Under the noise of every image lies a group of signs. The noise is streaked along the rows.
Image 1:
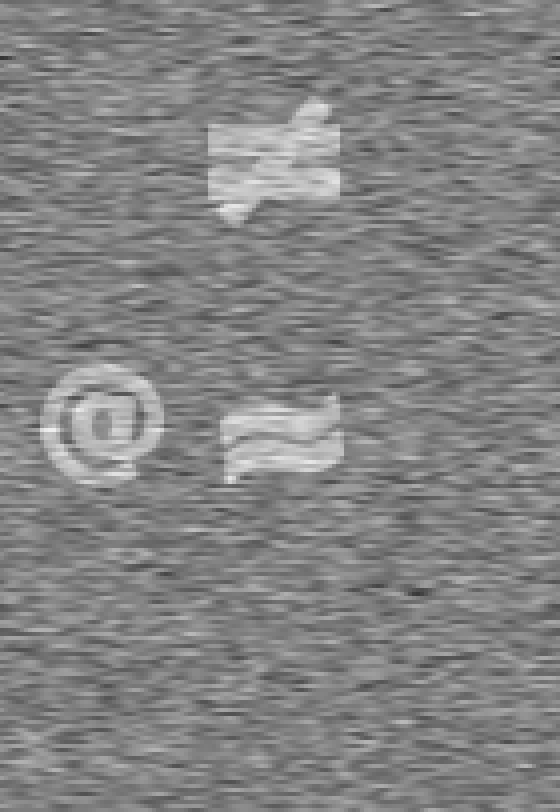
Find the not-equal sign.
top middle
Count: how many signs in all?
3
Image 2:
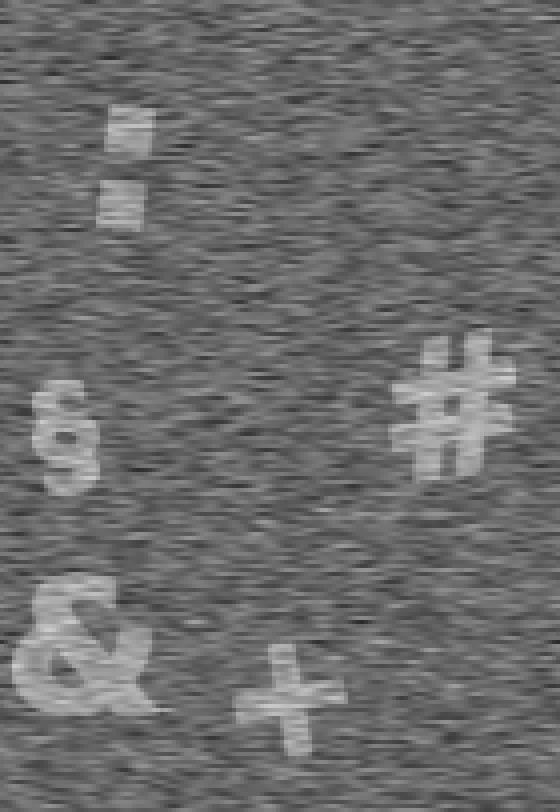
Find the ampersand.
bottom left
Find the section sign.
middle left
